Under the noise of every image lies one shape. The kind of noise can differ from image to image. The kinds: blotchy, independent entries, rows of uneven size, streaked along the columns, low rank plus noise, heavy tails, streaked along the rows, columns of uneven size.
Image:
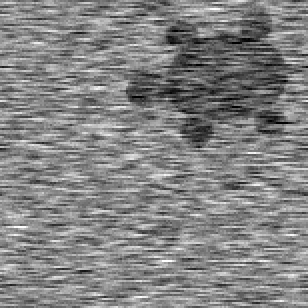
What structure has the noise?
streaked along the rows
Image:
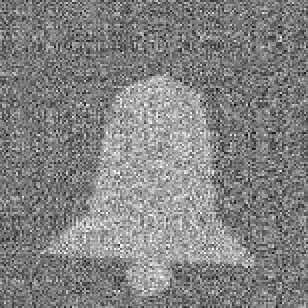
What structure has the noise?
low rank plus noise
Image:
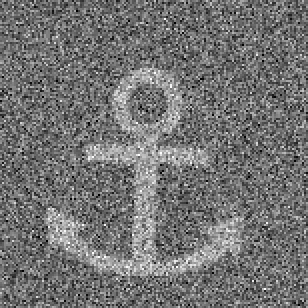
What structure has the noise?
independent entries
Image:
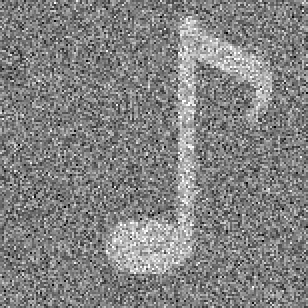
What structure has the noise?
independent entries
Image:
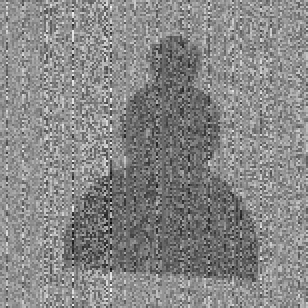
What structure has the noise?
columns of uneven size
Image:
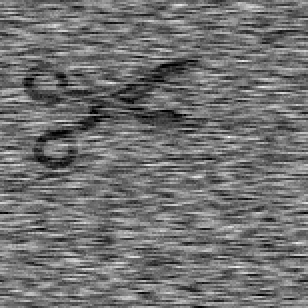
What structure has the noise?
streaked along the rows
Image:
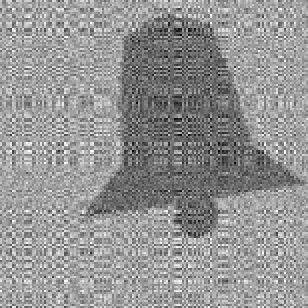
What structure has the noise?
low rank plus noise
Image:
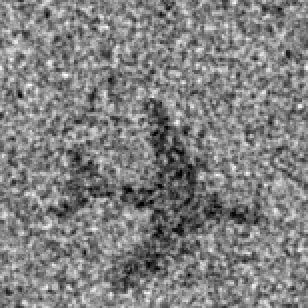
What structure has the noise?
blotchy
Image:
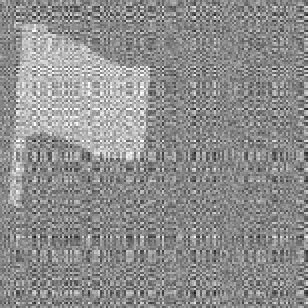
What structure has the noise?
low rank plus noise
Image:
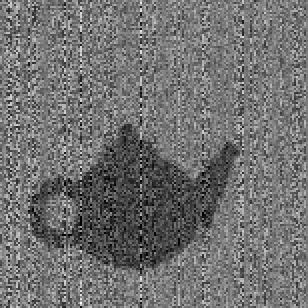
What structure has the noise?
columns of uneven size
